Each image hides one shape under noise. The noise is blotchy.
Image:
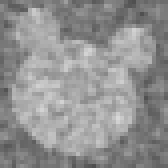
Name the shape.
bear's head
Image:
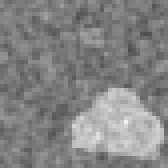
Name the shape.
cloud
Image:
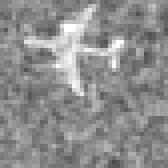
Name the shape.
airplane
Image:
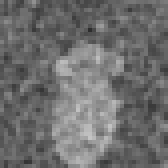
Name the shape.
footprint
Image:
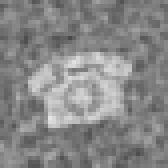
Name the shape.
telephone
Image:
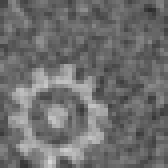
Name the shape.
gear
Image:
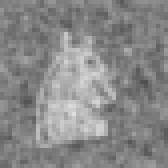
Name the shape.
chess knight
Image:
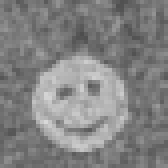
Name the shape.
smiling face
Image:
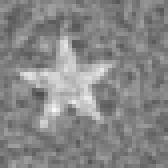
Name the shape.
star
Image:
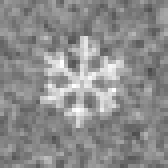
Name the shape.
snowflake
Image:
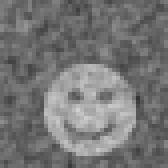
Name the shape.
smiling face
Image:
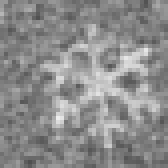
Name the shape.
snowflake
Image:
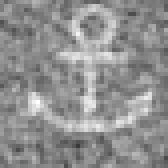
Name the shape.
anchor
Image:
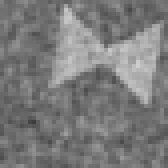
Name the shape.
bow tie
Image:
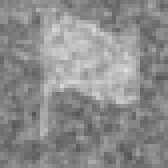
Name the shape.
flag
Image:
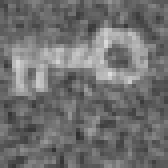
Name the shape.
key
